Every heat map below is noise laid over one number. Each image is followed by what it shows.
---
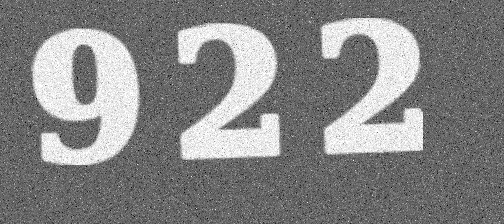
922
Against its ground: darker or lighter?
lighter
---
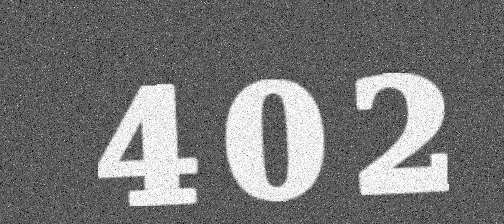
402
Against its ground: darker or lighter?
lighter
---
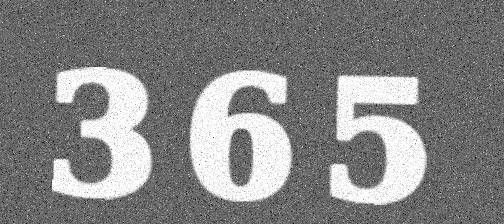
365
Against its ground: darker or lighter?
lighter
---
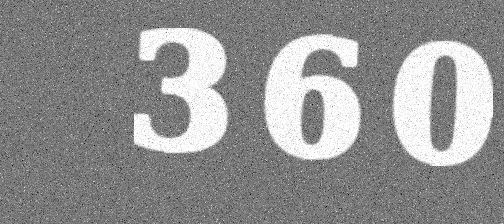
360
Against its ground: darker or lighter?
lighter
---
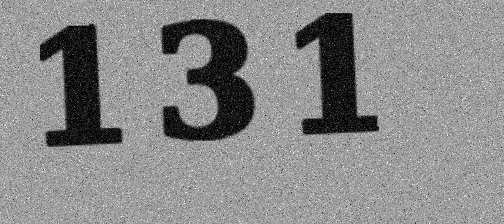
131
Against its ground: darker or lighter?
darker
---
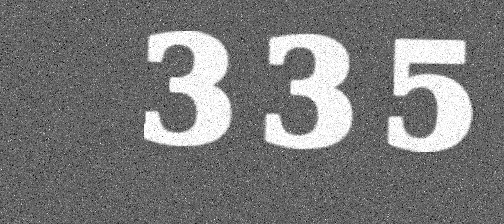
335
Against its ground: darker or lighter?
lighter
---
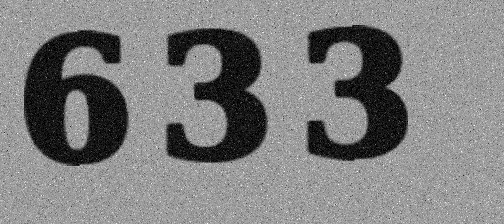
633
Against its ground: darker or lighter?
darker
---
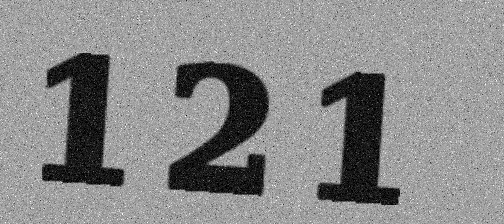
121
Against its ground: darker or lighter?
darker
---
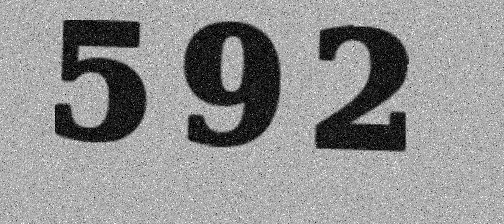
592
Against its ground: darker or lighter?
darker
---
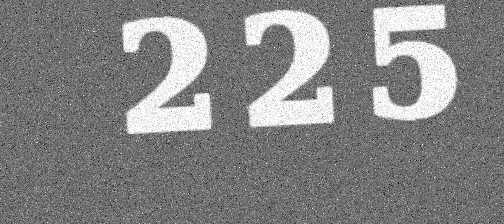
225
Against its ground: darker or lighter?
lighter
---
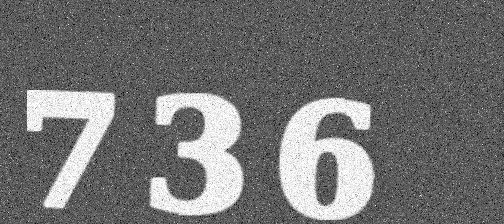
736
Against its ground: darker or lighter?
lighter
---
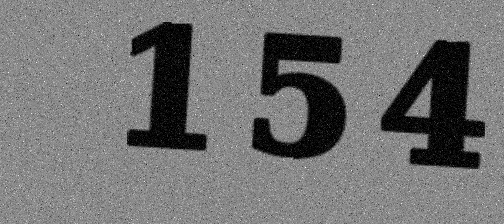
154
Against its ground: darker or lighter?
darker
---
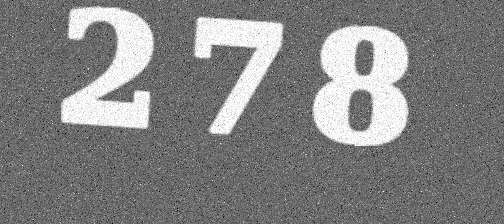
278
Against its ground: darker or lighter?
lighter
